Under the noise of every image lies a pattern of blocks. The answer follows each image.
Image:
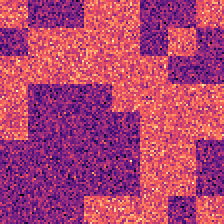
mirrored about the diagonal from the bottom left
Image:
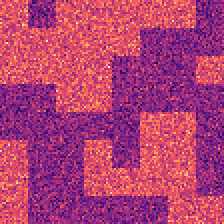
no symmetry
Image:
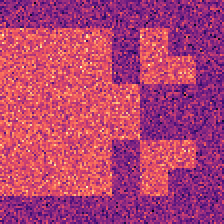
top and bottom mirror each other
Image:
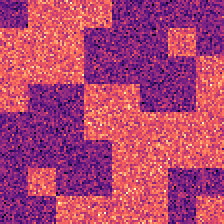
mirrored about the diagonal from the top left
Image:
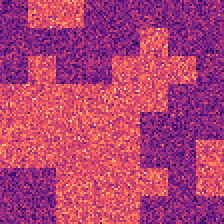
mirrored about the diagonal from the bottom left
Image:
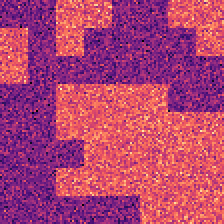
no symmetry
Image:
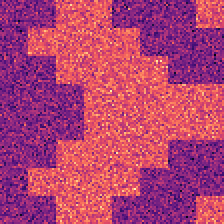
top and bottom mirror each other
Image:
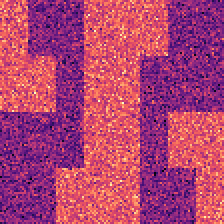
the same after a half turn
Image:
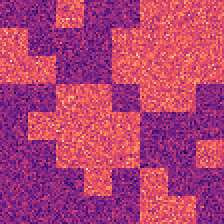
mirrored about the diagonal from the bottom left
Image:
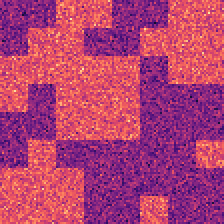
mirrored about the diagonal from the top left
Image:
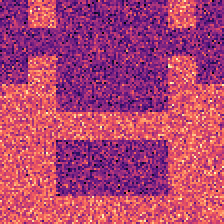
left and right mirror each other
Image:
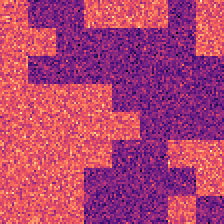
no symmetry
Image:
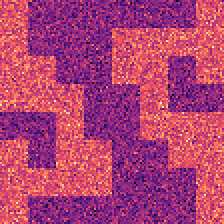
the same after a half turn
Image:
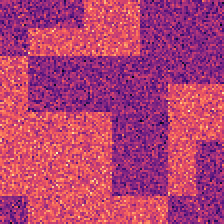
mirrored about the diagonal from the bottom left
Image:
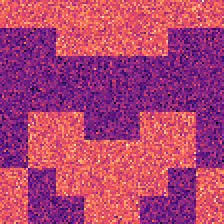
left and right mirror each other
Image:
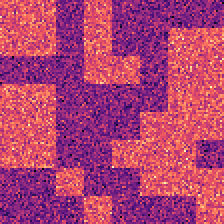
no symmetry
